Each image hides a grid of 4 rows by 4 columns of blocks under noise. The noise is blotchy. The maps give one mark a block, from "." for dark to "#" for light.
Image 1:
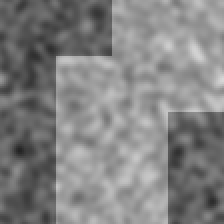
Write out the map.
. . # #
. # # #
. # # .
. # # .
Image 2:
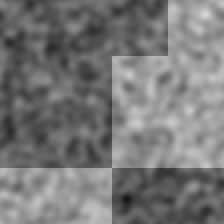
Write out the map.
. . . #
. . # #
. . # #
# # . .
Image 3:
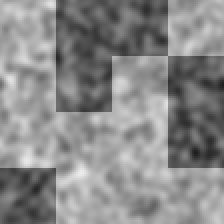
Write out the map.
# . . #
# . # .
# # # .
. # # #
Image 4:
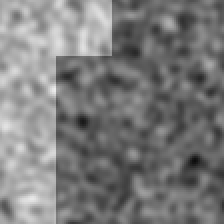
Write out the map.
# # . .
# . . .
# . . .
# . . .
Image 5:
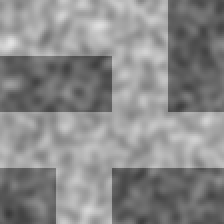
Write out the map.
# # # .
. . # .
# # # #
. # . .
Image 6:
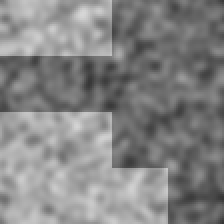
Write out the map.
# # . .
. . . .
# # . .
# # # .
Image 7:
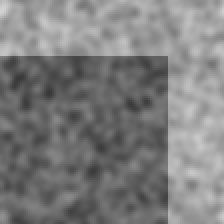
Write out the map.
# # # #
. . . #
. . . #
. . . #
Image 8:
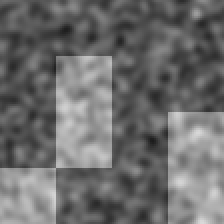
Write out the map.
. . . .
. # . .
. # . #
# . . #
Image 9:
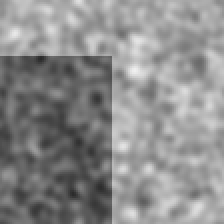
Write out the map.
# # # #
. . # #
. . # #
. . # #
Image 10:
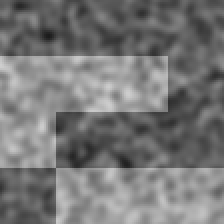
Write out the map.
. . . .
# # # .
# . . .
. # # #
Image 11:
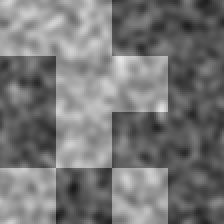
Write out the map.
# # . .
. # # .
. # . .
# . # .
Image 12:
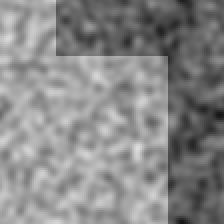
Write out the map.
# . . .
# # # .
# # # .
# # # .
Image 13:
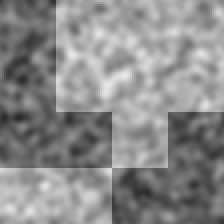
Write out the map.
. # # #
. # # #
. . # .
# # . .
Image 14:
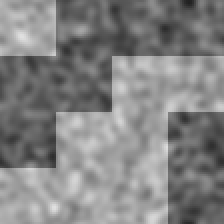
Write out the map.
# . . .
. . # #
. # # .
# # # .
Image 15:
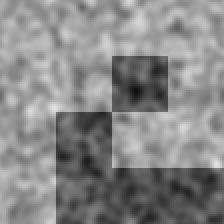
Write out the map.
# # # #
# # . #
# . # #
# . . .
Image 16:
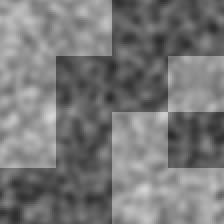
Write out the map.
# # . .
# . . #
# . # .
. . # #
